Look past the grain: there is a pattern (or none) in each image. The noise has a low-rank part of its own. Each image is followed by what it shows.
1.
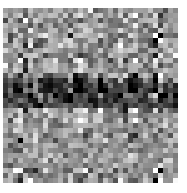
one band of rows
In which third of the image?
middle
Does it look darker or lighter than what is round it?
darker
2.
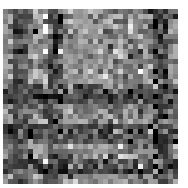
bands of rows crossing bands of columns
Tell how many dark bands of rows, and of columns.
3 and 3
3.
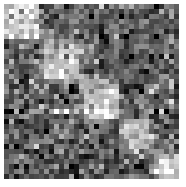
blocks along the diagonal
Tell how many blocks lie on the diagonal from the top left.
5
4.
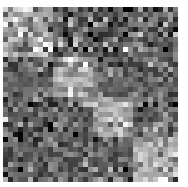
blocks along the diagonal
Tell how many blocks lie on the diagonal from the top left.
4
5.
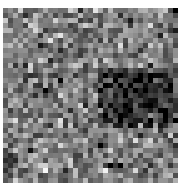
one block
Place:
middle right
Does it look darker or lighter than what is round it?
darker
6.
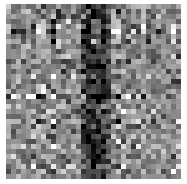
one band of columns
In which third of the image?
middle
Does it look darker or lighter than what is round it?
darker
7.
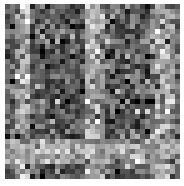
bands of rows crossing bands of columns
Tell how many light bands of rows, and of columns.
1 and 3
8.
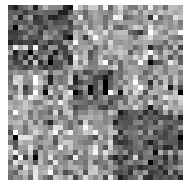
blocks along the diagonal
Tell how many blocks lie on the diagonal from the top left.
3
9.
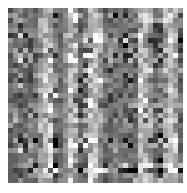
bands of columns
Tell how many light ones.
5
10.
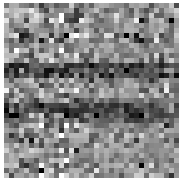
bands of rows
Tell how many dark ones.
2
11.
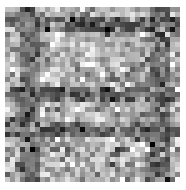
bands of rows crossing bands of columns
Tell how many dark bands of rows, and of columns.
3 and 2
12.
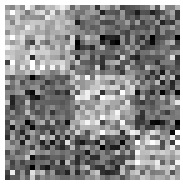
blocks along the diagonal
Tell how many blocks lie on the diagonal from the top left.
3
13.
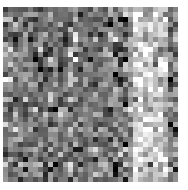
one band of columns
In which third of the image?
right
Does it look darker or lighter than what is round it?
lighter
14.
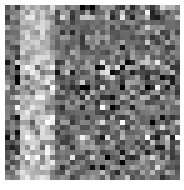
one band of columns
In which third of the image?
left
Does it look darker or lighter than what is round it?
lighter
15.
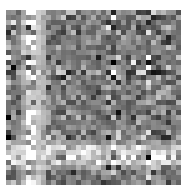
bands of rows crossing bands of columns
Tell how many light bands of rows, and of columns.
1 and 1
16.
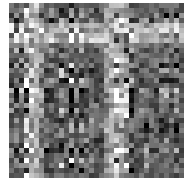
bands of rows crossing bands of columns
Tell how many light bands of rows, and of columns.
1 and 2
